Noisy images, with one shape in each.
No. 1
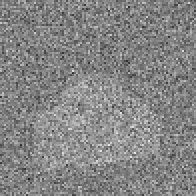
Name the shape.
cloud
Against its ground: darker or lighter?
lighter
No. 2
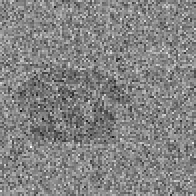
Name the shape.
telephone
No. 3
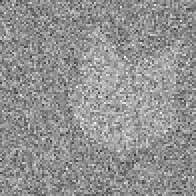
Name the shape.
cat's head
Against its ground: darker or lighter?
lighter
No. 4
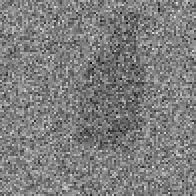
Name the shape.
bottle
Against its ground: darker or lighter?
darker
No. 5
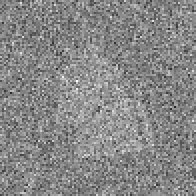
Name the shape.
chess knight
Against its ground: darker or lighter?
lighter
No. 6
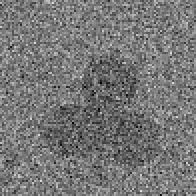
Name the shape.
club
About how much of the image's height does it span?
two thirds
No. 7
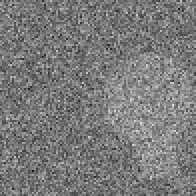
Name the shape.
light bulb
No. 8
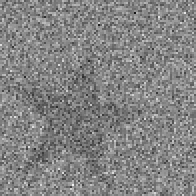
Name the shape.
star
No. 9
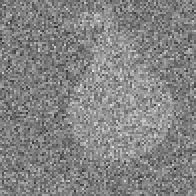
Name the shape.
pear
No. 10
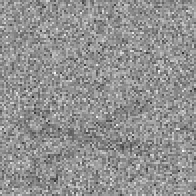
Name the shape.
pair of scissors
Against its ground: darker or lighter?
darker
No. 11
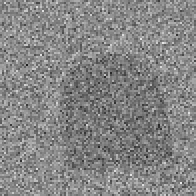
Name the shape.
ghost
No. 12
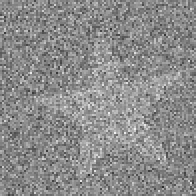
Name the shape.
star
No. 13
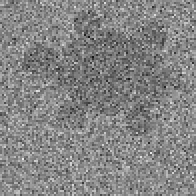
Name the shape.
turtle
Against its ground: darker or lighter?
darker
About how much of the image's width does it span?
nearly all
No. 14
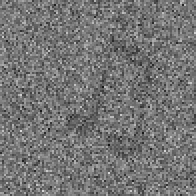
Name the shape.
pair of musical notes
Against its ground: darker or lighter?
darker
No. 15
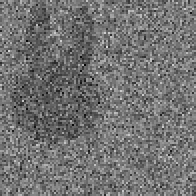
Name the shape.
rabbit's head
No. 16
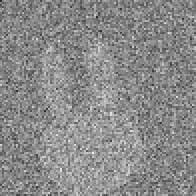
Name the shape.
rabbit's head
